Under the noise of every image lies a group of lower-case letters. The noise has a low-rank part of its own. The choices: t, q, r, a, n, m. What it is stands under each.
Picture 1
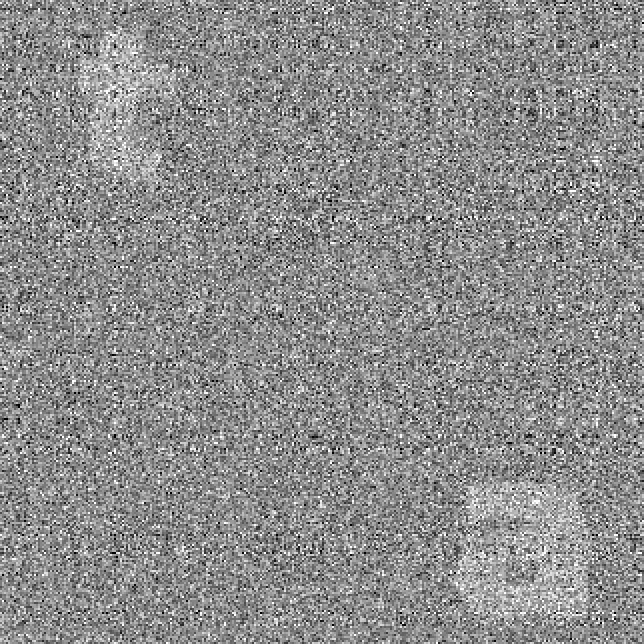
top left: light t; bottom right: light a
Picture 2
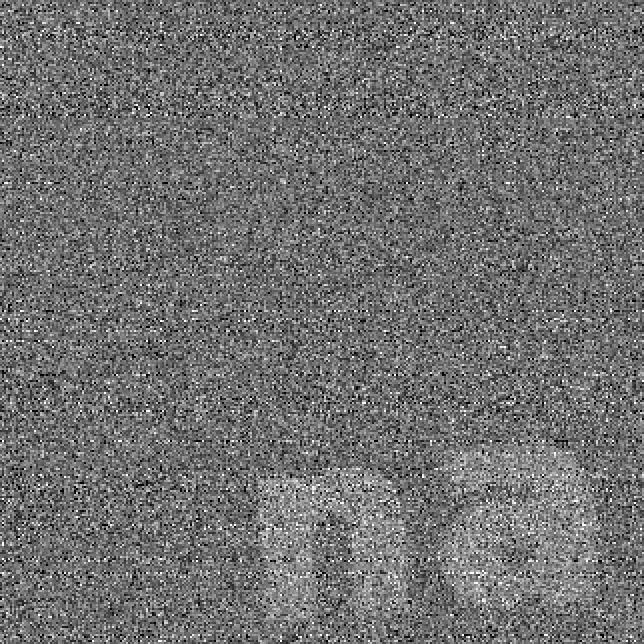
bottom middle: light n; bottom right: light a
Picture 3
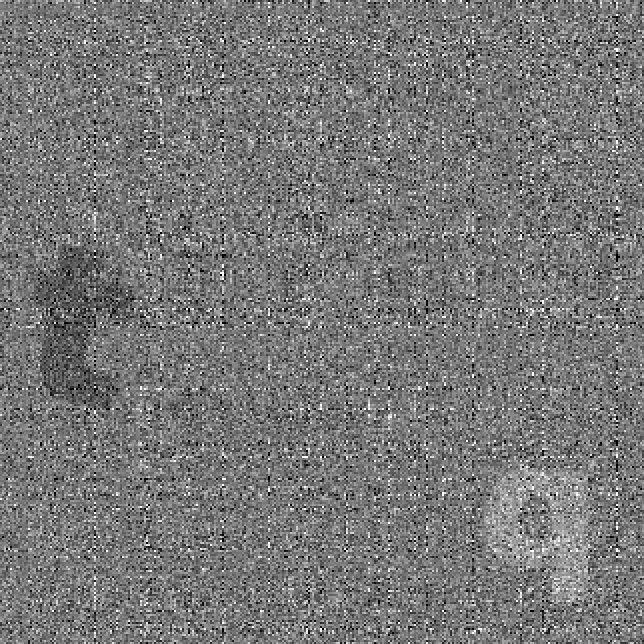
middle left: dark t; bottom right: light q
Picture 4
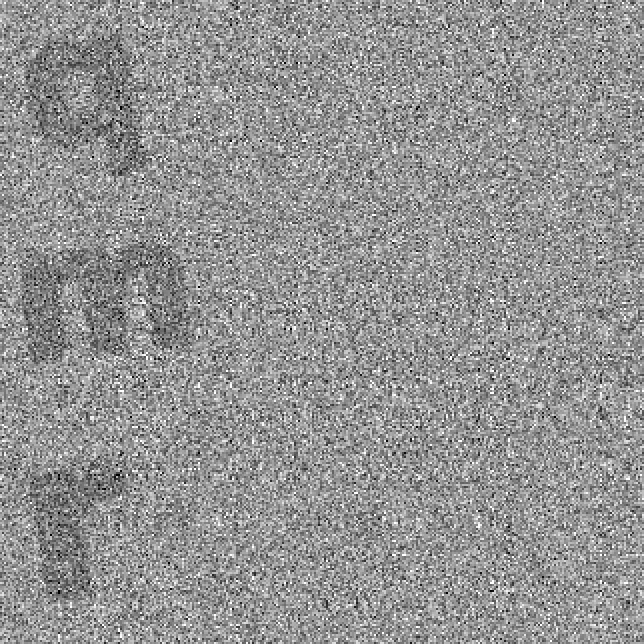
top left: dark q; middle left: dark m; bottom left: dark r
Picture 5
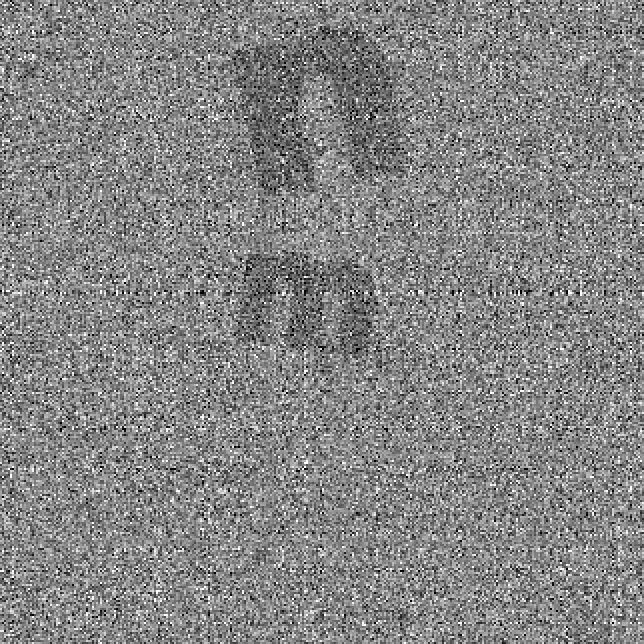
top middle: dark n; centre: dark m
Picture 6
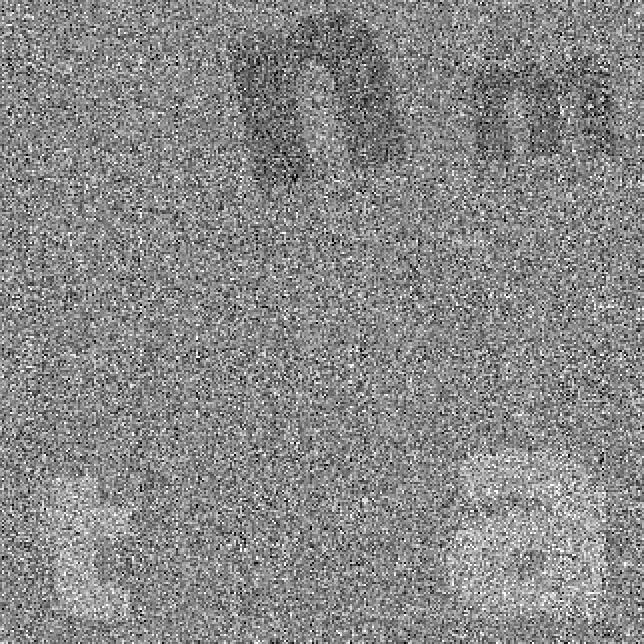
top middle: dark n; top right: dark m; bottom left: light t; bottom right: light a
